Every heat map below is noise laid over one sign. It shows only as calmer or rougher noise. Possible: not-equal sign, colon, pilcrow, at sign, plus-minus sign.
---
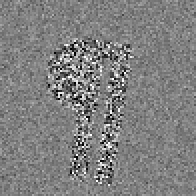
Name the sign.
pilcrow
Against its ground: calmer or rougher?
rougher
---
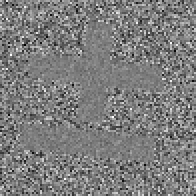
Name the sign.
plus-minus sign
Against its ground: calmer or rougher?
calmer
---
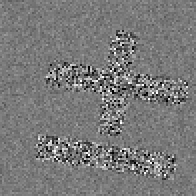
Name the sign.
plus-minus sign
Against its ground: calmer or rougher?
rougher
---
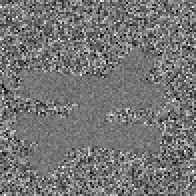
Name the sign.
not-equal sign
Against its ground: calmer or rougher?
calmer
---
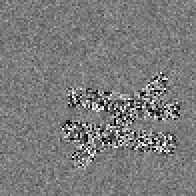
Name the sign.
not-equal sign
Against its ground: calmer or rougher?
rougher
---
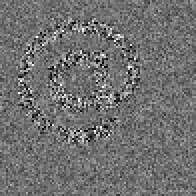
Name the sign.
at sign
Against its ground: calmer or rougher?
rougher
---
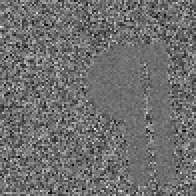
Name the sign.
pilcrow
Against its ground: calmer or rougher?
calmer
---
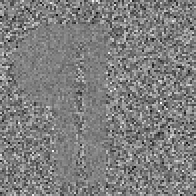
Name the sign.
pilcrow
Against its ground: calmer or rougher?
calmer
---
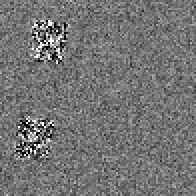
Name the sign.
colon
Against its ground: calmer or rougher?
rougher
